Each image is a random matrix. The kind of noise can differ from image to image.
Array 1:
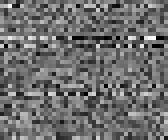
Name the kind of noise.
rows of uneven size
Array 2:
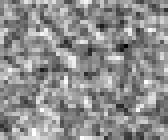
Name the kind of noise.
blotchy
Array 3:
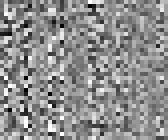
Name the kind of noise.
columns of uneven size
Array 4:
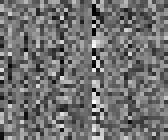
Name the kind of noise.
columns of uneven size
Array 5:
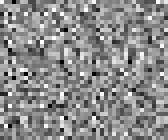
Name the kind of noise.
low rank plus noise
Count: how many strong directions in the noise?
five to eight
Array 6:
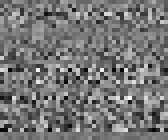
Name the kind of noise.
rows of uneven size
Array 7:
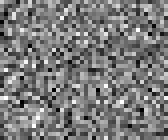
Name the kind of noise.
independent entries
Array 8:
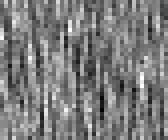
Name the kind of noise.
streaked along the columns
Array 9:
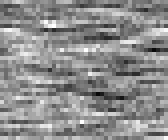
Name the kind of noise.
streaked along the rows
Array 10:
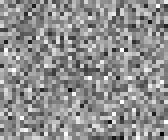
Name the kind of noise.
independent entries
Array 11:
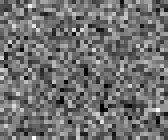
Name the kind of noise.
independent entries
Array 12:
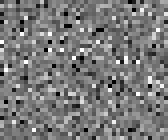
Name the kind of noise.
heavy tails
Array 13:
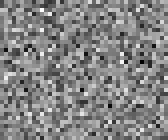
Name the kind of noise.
independent entries
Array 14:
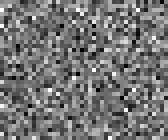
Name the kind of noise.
independent entries
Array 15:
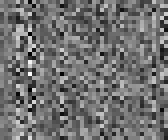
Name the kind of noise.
columns of uneven size
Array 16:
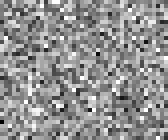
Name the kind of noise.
independent entries
